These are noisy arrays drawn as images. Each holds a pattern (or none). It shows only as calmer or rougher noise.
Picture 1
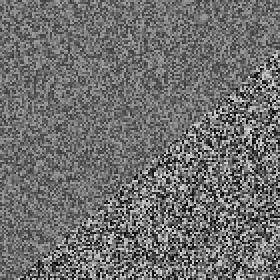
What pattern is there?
a sharp edge
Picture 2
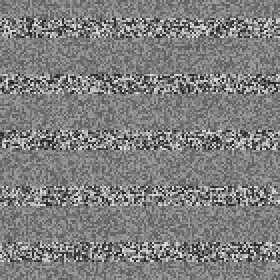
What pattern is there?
horizontal stripes
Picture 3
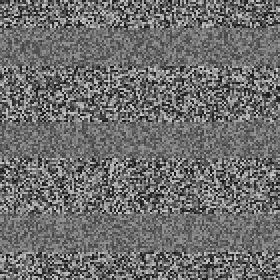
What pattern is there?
horizontal stripes
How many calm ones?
3
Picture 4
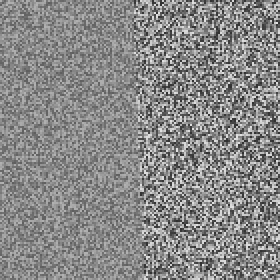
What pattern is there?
a sharp edge
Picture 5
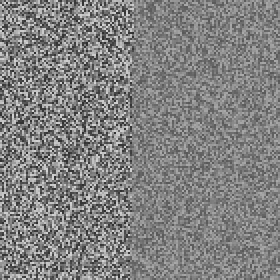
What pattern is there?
a sharp edge
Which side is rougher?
left
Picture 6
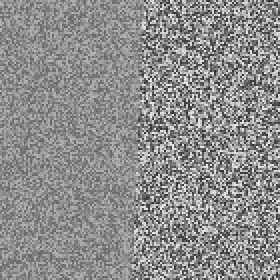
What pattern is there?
a sharp edge
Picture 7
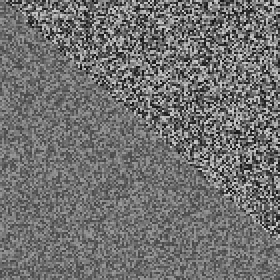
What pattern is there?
a sharp edge
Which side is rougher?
top right
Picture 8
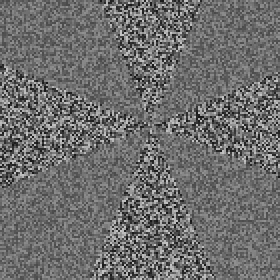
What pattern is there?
spokes from one point
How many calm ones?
4
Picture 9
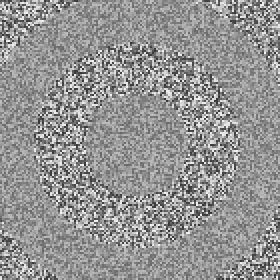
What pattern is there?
rings round one point
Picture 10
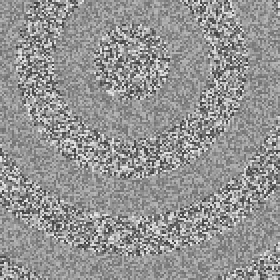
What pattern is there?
rings round one point
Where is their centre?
top middle
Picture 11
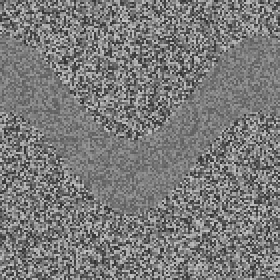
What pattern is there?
a wavy band
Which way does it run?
left to right
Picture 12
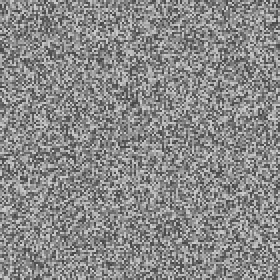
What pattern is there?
only noise
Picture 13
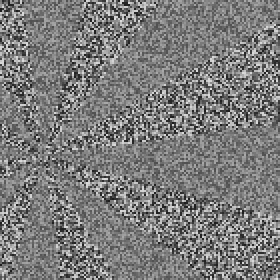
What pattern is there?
spokes from one point
